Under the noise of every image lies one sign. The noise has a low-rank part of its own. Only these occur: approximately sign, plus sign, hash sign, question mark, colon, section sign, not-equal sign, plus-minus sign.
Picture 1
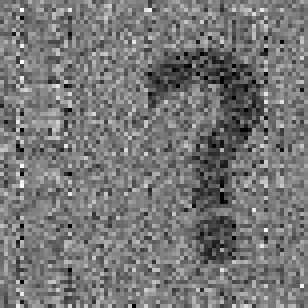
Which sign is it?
question mark
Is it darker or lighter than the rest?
darker
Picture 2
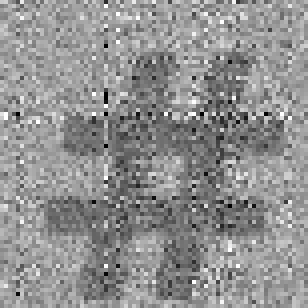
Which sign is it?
hash sign
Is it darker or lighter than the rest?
darker
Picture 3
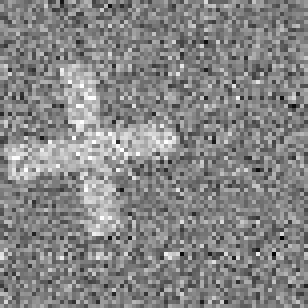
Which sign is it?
plus sign
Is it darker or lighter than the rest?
lighter
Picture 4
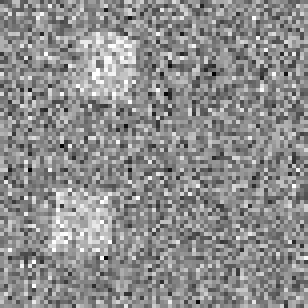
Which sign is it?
colon
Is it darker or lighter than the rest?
lighter
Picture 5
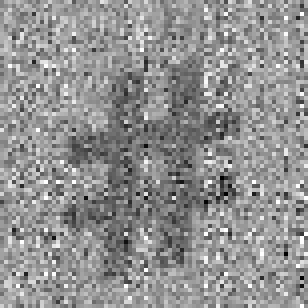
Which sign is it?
hash sign
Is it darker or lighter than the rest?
darker
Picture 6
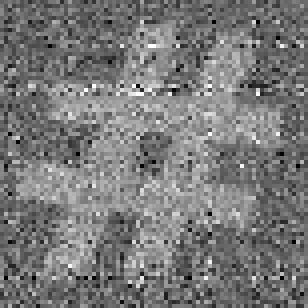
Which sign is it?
hash sign
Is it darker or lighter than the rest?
lighter
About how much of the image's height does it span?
nearly all
